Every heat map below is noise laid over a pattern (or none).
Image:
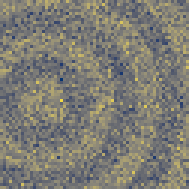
rings round one point
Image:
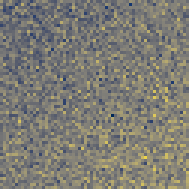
a smooth slope
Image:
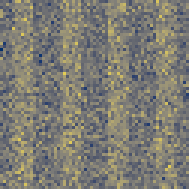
vertical stripes
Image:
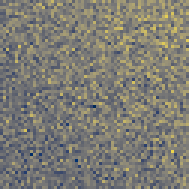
a smooth slope
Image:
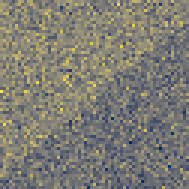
a sharp edge
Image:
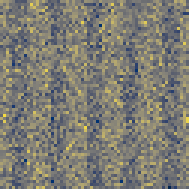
vertical stripes
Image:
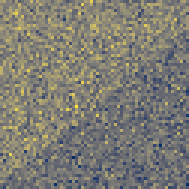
a sharp edge
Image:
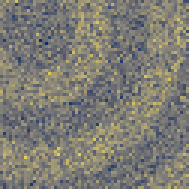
rings round one point
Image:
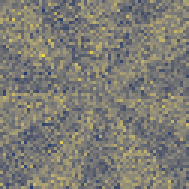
spokes from one point
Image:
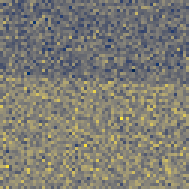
a sharp edge
